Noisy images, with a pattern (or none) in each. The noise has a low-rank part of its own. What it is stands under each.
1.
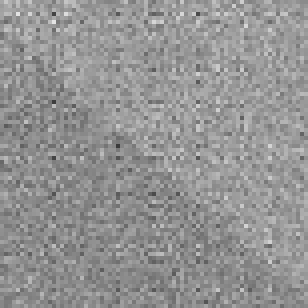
a sharp edge
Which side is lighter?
top right
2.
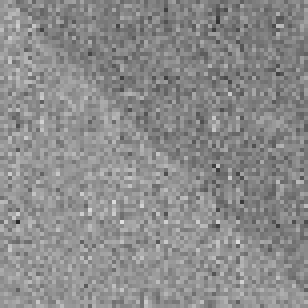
a sharp edge
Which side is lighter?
bottom left
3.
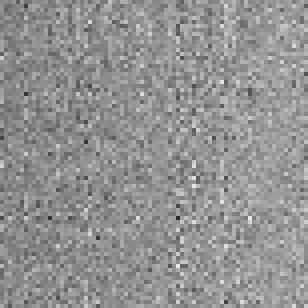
a smooth slope
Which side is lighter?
right
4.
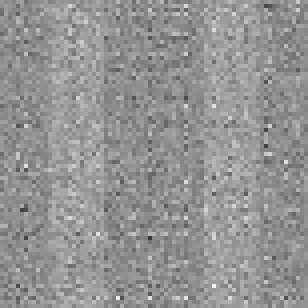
vertical stripes
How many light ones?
2
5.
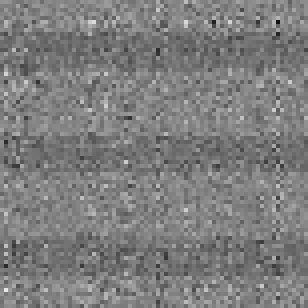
horizontal stripes
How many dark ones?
3
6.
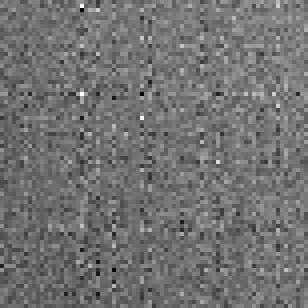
a smooth slope
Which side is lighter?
top right
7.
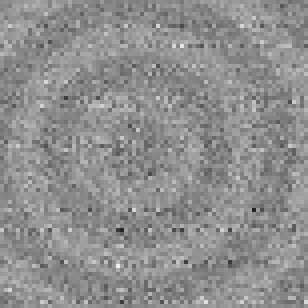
rings round one point
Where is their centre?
centre
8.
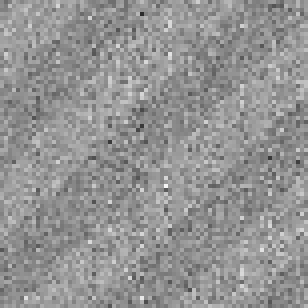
diagonal stripes
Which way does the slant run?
bottom left to top right
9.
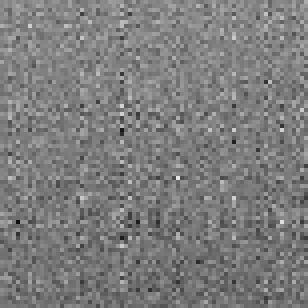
a smooth slope
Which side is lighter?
top
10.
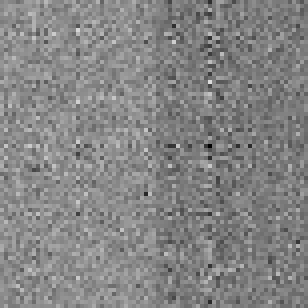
a sharp edge
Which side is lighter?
left
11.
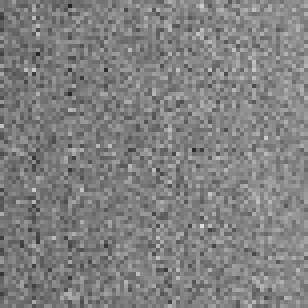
a smooth slope
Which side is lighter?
right
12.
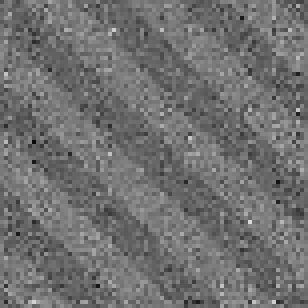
diagonal stripes
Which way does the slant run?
top left to bottom right
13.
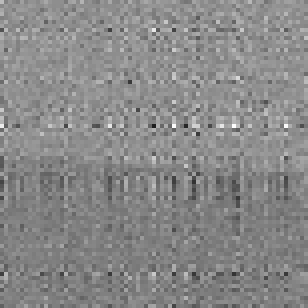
a sharp edge
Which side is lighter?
top
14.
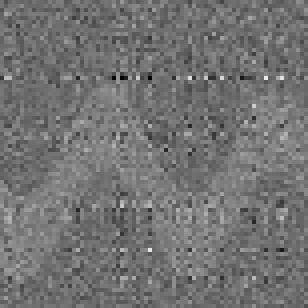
a wavy band
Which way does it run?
left to right
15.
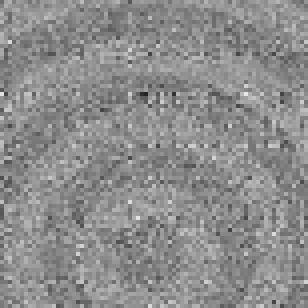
rings round one point
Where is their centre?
bottom middle
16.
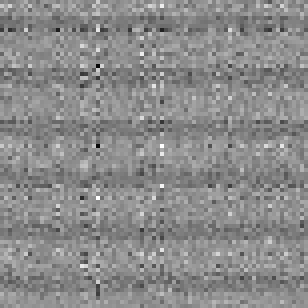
horizontal stripes
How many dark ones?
6
